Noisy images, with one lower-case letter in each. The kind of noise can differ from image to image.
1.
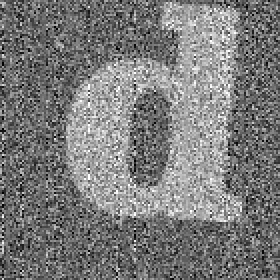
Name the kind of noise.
columns of uneven size
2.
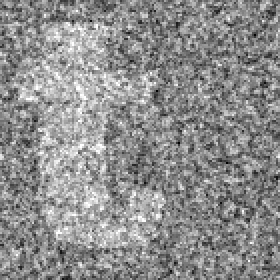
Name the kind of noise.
blotchy
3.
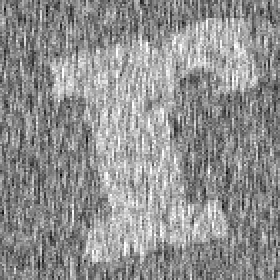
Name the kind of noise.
streaked along the columns
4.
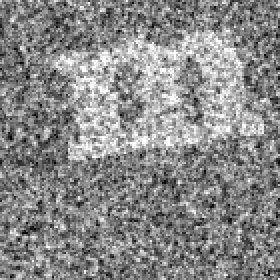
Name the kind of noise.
blotchy
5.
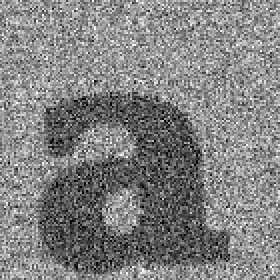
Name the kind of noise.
low rank plus noise
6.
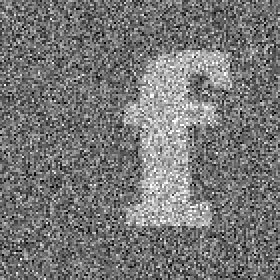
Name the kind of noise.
independent entries
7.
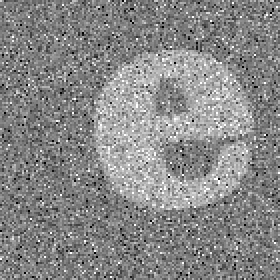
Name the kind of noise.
heavy tails
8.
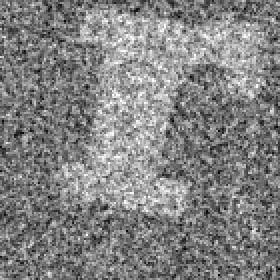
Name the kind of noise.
blotchy
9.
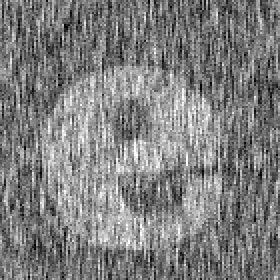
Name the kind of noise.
streaked along the columns
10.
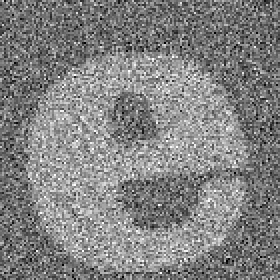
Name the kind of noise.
low rank plus noise
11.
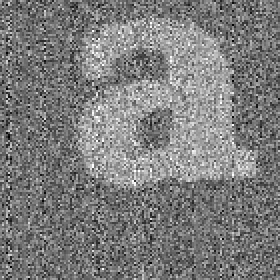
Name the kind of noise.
columns of uneven size
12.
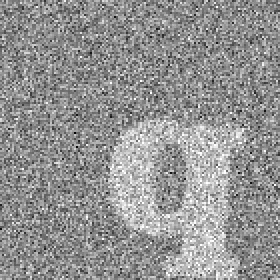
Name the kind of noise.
independent entries
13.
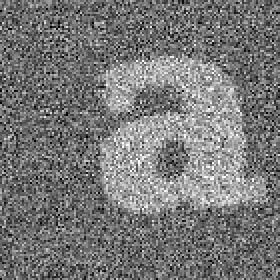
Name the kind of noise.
low rank plus noise
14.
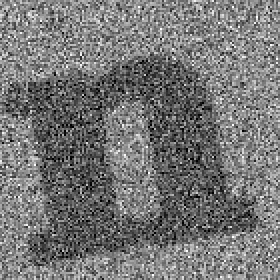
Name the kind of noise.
low rank plus noise
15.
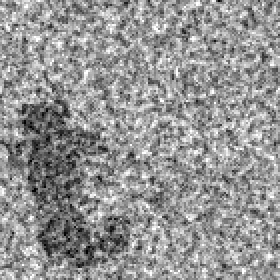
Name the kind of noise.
blotchy
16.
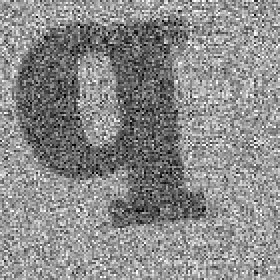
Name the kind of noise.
low rank plus noise
